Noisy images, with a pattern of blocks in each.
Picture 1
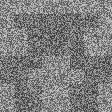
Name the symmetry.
left and right mirror each other
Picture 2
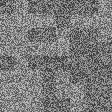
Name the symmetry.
no symmetry
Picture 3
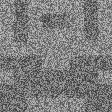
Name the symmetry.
left and right mirror each other
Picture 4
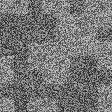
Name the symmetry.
mirrored about the diagonal from the bottom left
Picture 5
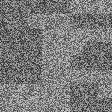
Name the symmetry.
no symmetry
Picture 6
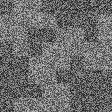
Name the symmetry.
mirrored about the diagonal from the top left
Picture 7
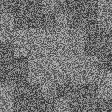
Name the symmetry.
the same after a half turn
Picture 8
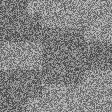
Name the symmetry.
top and bottom mirror each other
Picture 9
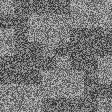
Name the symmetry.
the same after a half turn
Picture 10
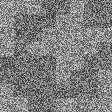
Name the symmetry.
mirrored about the diagonal from the bottom left
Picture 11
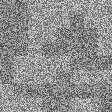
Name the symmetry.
no symmetry
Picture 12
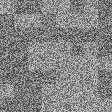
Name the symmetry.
no symmetry
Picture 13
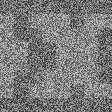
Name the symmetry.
top and bottom mirror each other
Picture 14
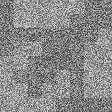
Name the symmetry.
mirrored about the diagonal from the bottom left
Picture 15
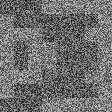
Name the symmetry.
top and bottom mirror each other
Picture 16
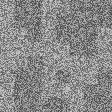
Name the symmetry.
no symmetry
